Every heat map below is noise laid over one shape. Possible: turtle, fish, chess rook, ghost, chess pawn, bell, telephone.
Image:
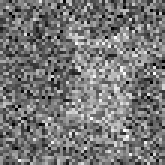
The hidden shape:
chess rook
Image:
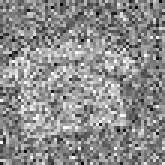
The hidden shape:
telephone
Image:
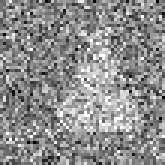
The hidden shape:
chess pawn
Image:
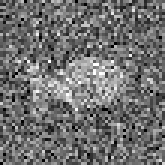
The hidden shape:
fish
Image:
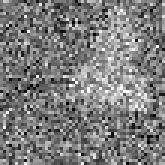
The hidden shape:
chess pawn
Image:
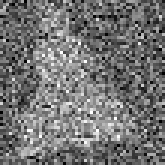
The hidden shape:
chess pawn
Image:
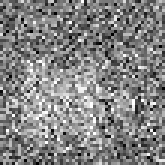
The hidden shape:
turtle
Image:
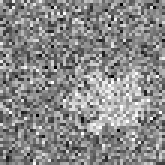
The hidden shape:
turtle
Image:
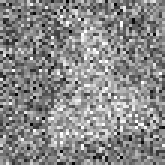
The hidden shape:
chess pawn
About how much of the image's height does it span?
nearly all
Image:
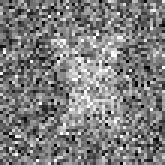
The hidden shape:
chess rook
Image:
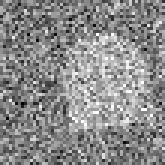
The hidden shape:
ghost
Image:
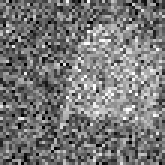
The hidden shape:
ghost
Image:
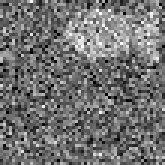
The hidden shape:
fish
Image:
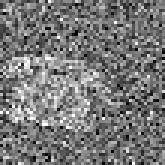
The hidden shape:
telephone
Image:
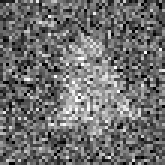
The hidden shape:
bell
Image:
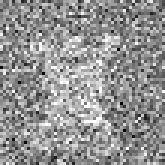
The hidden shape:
chess rook
